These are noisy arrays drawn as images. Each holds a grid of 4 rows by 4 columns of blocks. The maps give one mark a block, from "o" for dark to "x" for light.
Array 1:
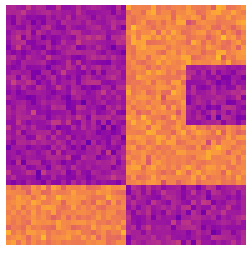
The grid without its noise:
ooxx
ooxo
ooxx
xxoo
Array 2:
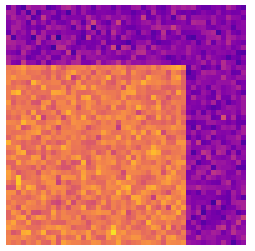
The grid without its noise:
oooo
xxxo
xxxo
xxxo
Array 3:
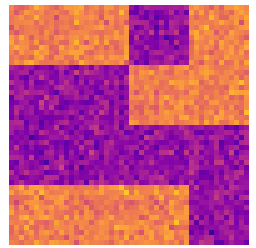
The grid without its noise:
xxox
ooxx
oooo
xxxo
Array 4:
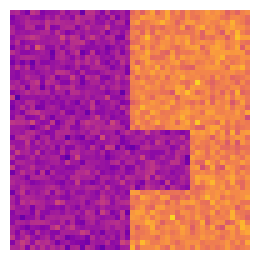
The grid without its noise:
ooxx
ooxx
ooox
ooxx
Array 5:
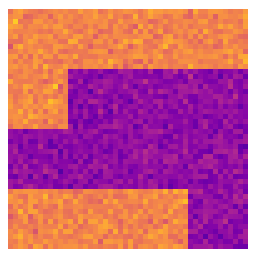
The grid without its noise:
xxxx
xooo
oooo
xxxo
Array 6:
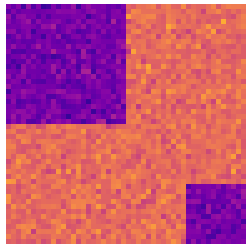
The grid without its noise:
ooxx
ooxx
xxxx
xxxo
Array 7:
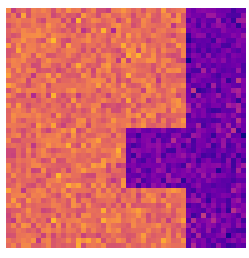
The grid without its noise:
xxxo
xxxo
xxoo
xxxo
